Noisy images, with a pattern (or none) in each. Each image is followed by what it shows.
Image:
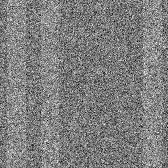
bands of columns
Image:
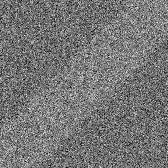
a diagonal band
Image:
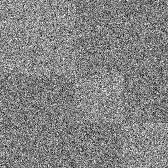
blocks along the diagonal
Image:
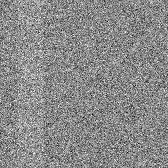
one band of columns
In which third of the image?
left
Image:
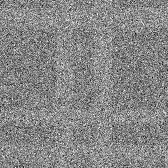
bands of rows crossing bands of columns
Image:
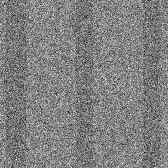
bands of columns
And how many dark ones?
3
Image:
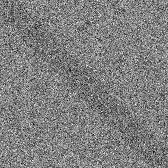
a diagonal band
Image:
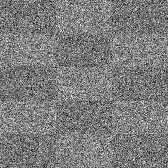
a checkerboard
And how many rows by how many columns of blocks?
5 by 3
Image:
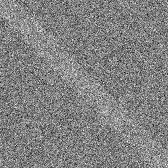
a diagonal band
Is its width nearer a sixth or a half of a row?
a sixth
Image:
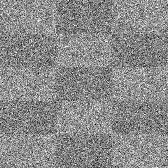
a checkerboard
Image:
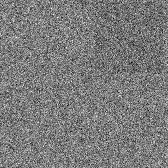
one block
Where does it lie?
top right
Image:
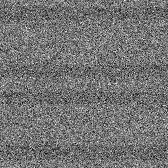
bands of rows
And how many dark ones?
4
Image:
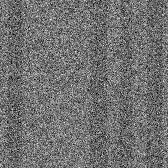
bands of columns
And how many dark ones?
4
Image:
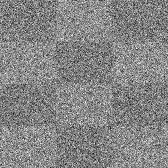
a checkerboard
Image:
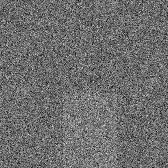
one block
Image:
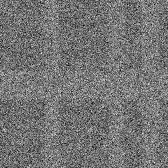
bands of rows crossing bands of columns
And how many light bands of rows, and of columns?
1 and 3
